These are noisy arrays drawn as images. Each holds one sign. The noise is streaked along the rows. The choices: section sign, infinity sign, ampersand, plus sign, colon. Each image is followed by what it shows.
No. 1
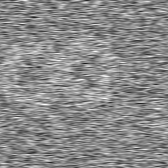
light infinity sign
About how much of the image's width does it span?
two thirds
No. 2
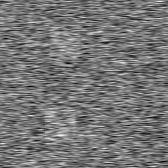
light colon
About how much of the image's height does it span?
two thirds
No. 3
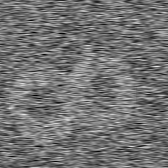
light infinity sign
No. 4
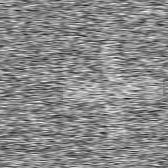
light plus sign
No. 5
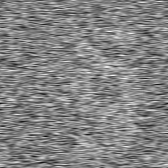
light section sign
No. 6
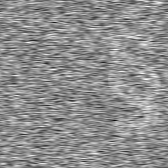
light section sign
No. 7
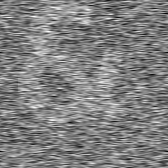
light ampersand
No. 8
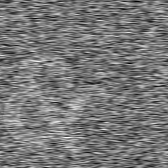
light ampersand
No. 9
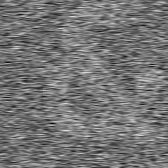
light ampersand
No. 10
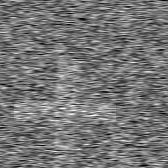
light plus sign
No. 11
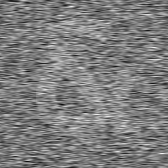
light ampersand
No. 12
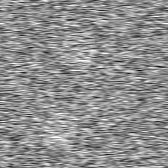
light colon
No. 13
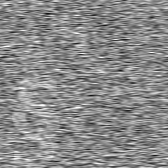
light section sign
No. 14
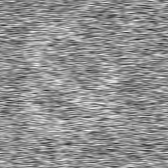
light ampersand
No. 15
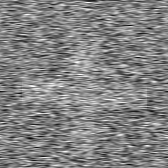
light plus sign
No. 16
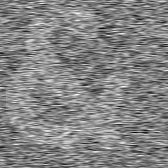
light ampersand
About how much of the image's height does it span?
nearly all
